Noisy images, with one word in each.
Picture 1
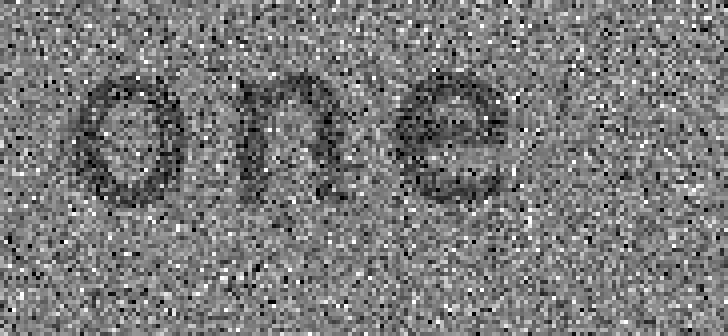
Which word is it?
one
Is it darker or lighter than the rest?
darker
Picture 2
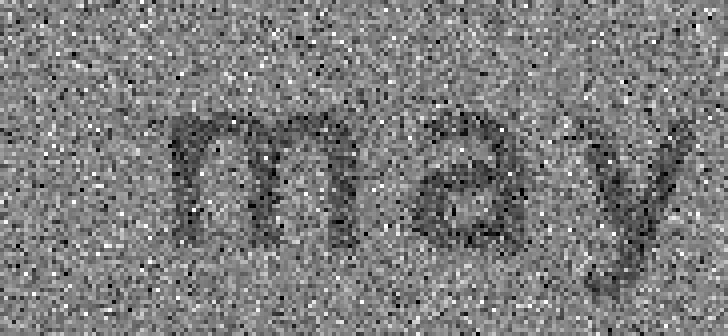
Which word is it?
may
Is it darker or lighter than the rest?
darker
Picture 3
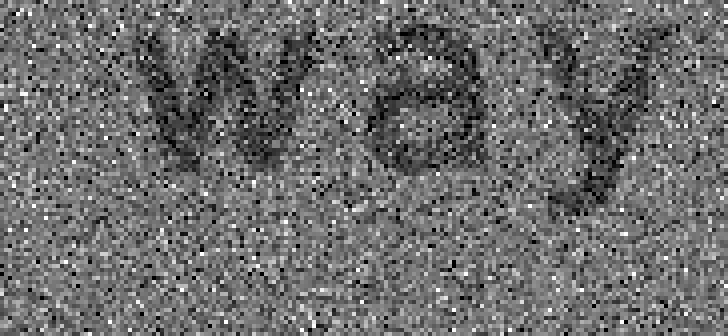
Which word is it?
way
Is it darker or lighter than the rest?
darker
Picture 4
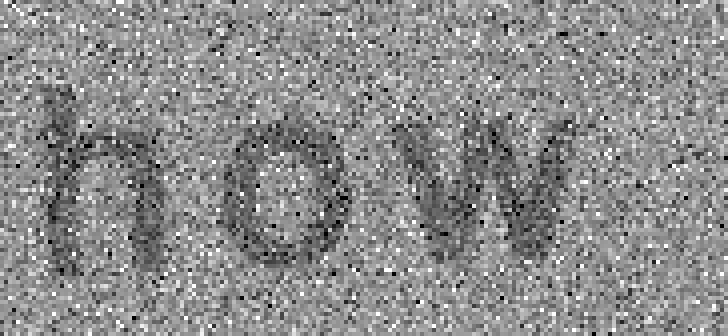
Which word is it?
how
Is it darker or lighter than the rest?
darker
